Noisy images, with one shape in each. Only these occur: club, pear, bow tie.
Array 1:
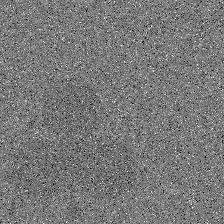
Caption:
dark club
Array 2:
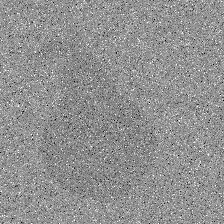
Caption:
dark pear
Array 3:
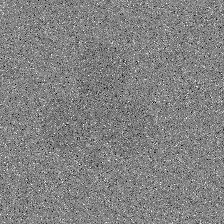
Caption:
dark club
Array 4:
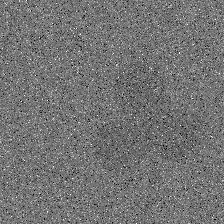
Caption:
dark club
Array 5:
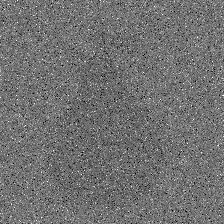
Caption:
dark pear
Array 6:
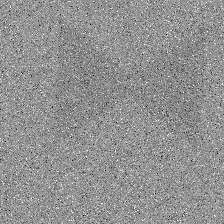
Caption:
dark bow tie
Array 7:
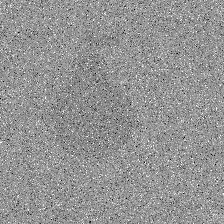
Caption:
dark pear
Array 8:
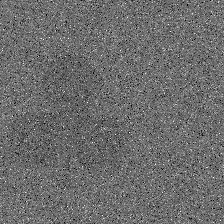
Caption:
dark club
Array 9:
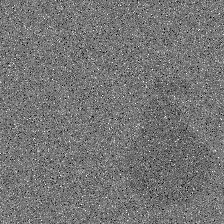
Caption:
dark pear
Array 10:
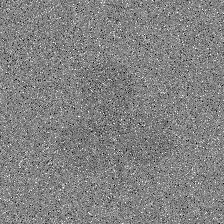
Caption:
dark club
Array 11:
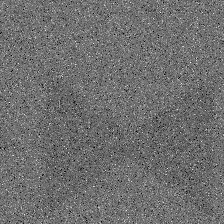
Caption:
dark bow tie
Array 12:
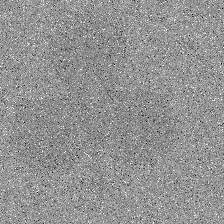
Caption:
dark club
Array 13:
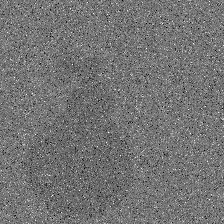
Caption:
dark pear
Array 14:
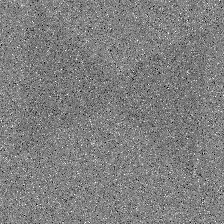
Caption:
dark bow tie
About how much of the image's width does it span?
nearly all
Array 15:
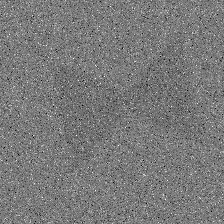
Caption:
dark bow tie
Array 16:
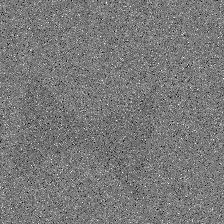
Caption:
dark bow tie
